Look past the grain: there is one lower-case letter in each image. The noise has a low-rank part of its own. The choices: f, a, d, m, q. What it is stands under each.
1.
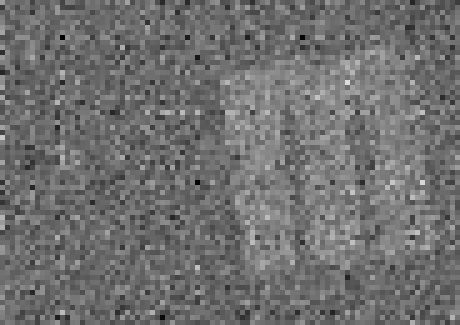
m
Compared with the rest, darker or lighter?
lighter
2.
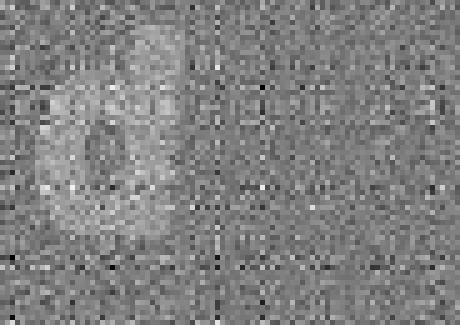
d
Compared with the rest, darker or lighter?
lighter
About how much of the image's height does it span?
two thirds
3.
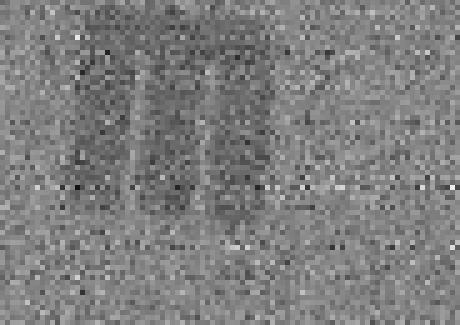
m
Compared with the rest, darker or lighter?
darker
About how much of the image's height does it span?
two thirds
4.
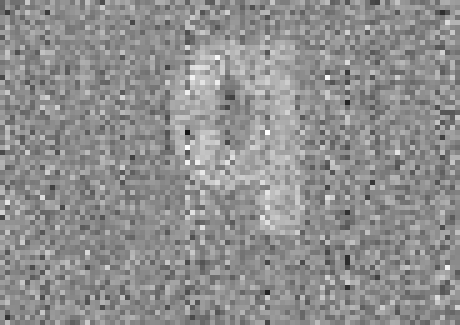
q
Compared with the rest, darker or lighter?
lighter
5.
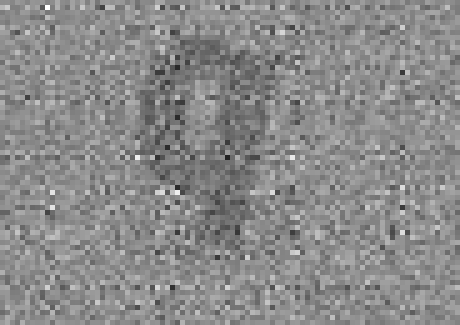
q
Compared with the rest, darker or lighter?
darker
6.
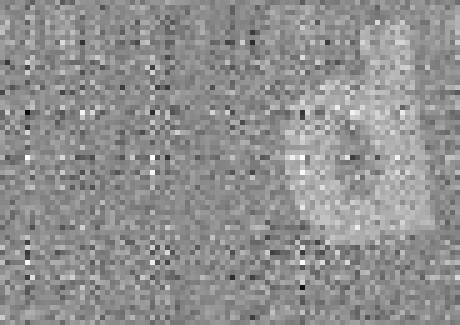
d
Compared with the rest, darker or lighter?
lighter
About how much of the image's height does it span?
two thirds
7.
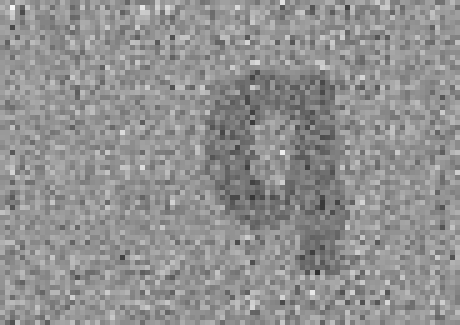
q
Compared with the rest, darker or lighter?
darker
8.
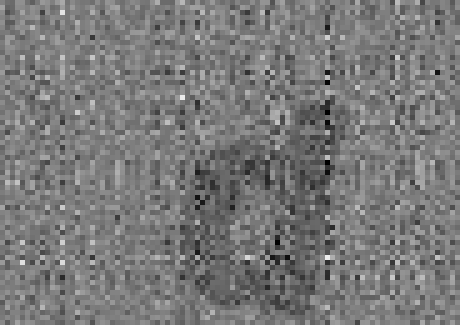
d
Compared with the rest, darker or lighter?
darker
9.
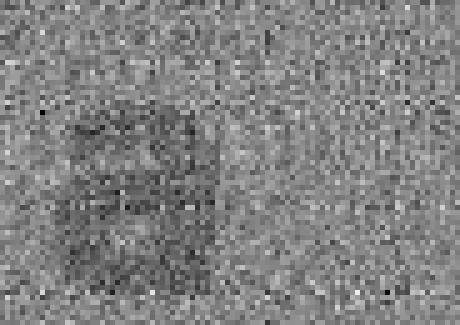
a
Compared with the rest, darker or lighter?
darker
